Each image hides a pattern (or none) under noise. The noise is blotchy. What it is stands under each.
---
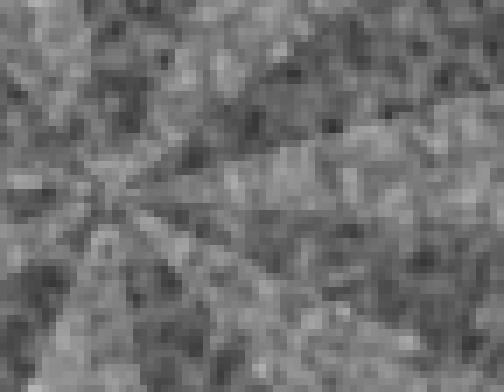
spokes from one point
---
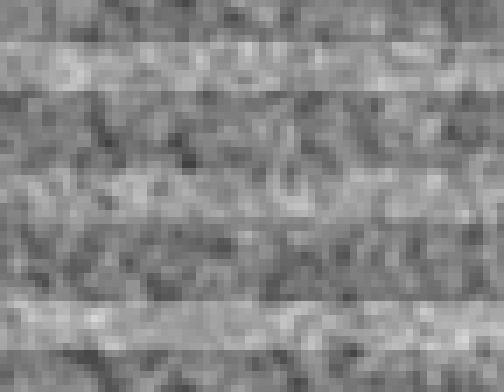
horizontal stripes
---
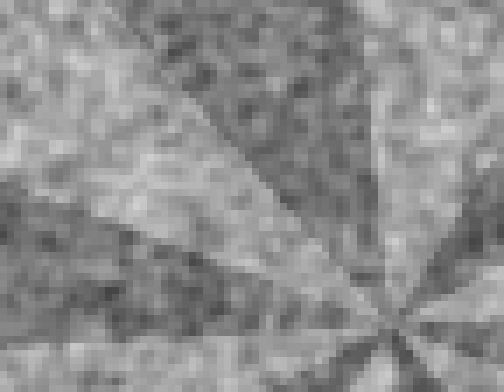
spokes from one point
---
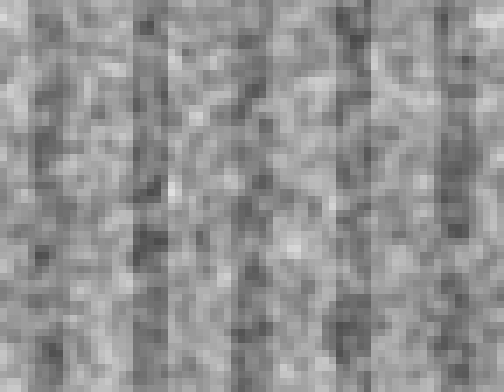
vertical stripes
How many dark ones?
5
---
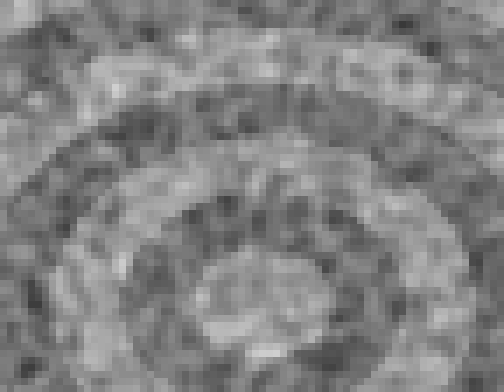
rings round one point
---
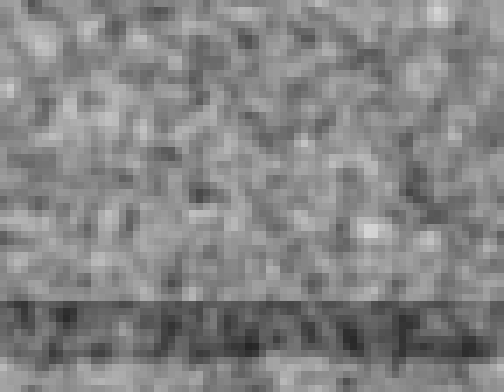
one horizontal stripe
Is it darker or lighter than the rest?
darker
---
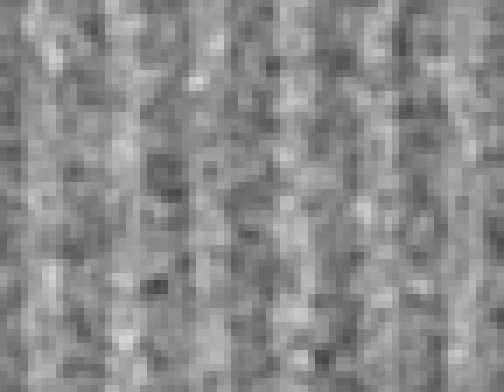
vertical stripes
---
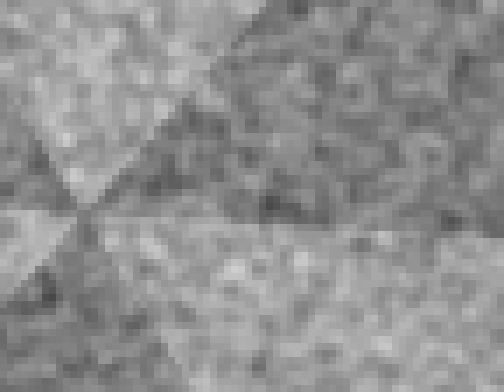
spokes from one point
